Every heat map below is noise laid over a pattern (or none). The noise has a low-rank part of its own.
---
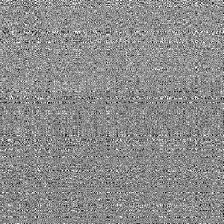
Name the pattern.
a sharp edge
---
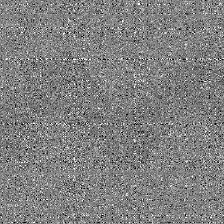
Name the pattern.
a wavy band
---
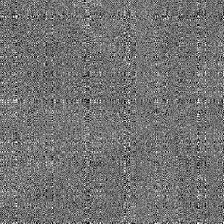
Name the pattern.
spokes from one point
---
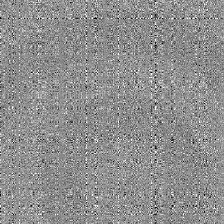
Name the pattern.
rings round one point
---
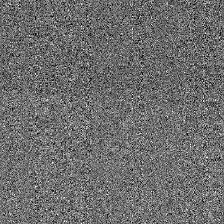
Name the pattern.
a sharp edge
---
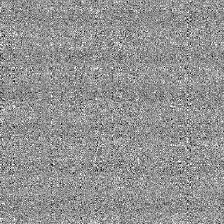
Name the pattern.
horizontal stripes
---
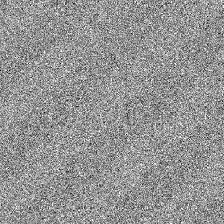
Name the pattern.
diagonal stripes
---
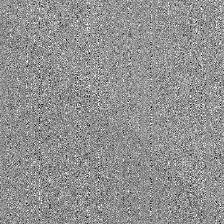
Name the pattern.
a sharp edge
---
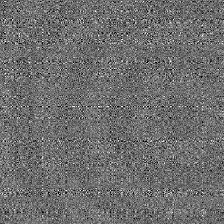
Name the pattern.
rings round one point
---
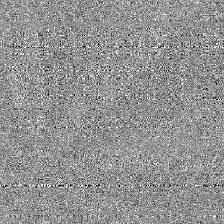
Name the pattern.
spokes from one point
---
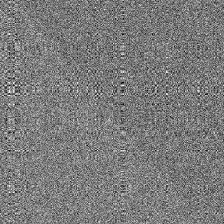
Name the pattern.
a sharp edge
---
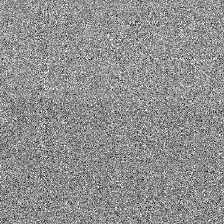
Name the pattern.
a sharp edge
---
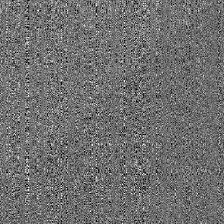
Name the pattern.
a sharp edge
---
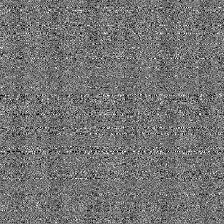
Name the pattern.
vertical stripes
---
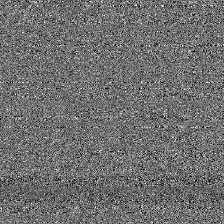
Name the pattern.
one horizontal stripe
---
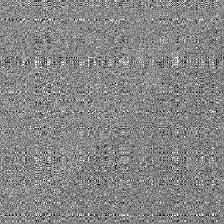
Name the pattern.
a sharp edge
